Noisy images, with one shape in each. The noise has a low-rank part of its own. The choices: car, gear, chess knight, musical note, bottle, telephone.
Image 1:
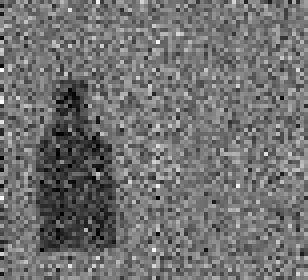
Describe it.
dark bottle
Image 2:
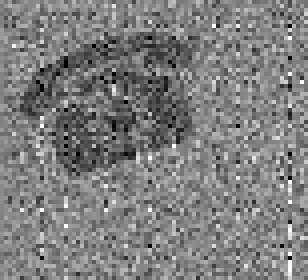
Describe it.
dark telephone
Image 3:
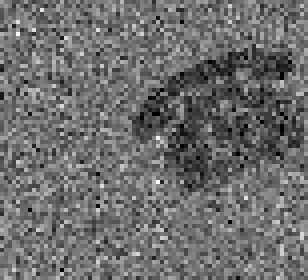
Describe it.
dark telephone
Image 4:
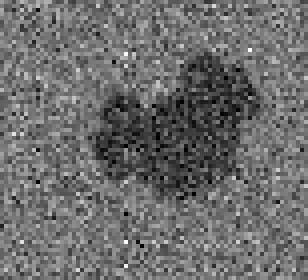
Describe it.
dark car
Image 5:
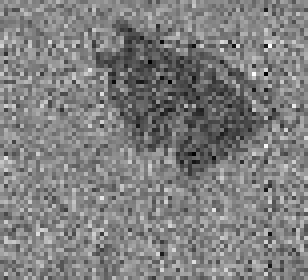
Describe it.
dark chess knight
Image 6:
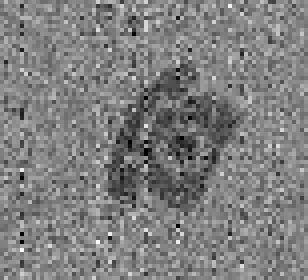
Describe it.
dark telephone
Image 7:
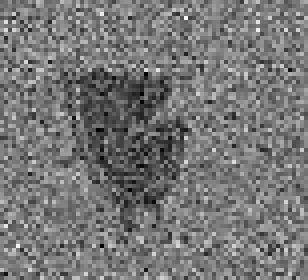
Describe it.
dark chess knight
